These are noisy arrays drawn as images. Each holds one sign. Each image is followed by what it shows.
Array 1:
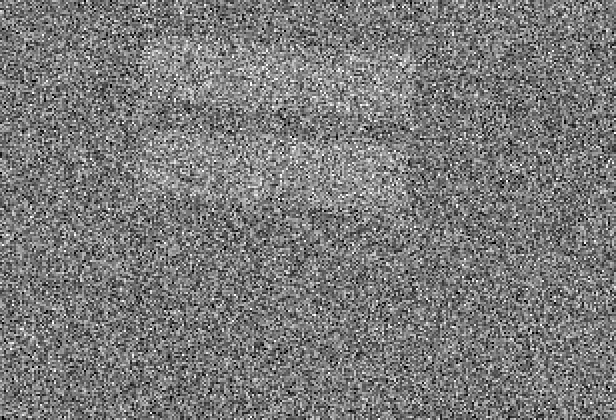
equals sign
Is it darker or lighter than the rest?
lighter
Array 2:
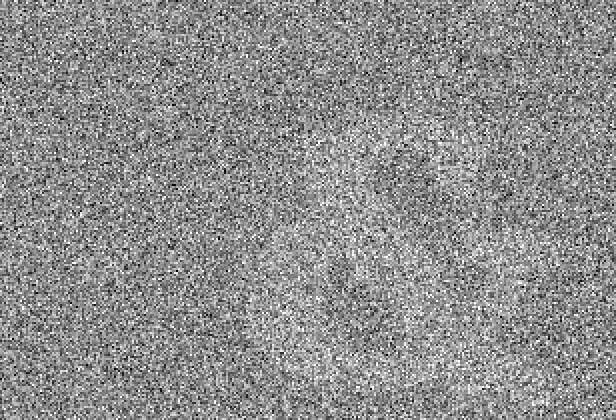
ampersand
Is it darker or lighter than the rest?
lighter
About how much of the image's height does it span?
two thirds
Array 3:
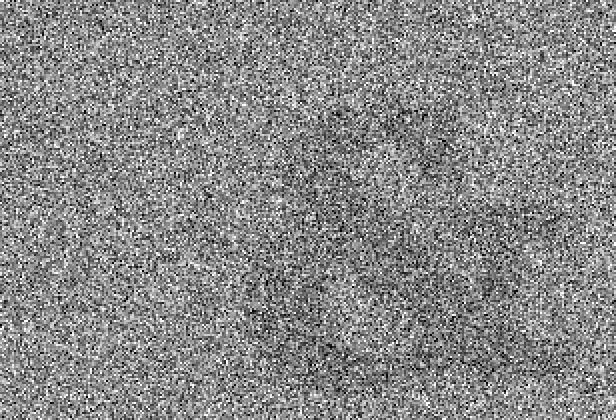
ampersand
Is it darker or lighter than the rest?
darker
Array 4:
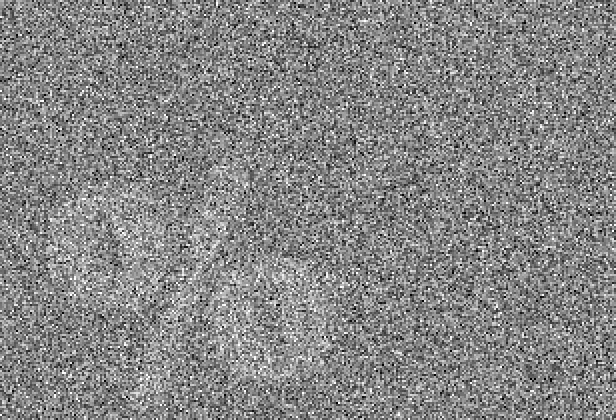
percent sign
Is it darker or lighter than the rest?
lighter
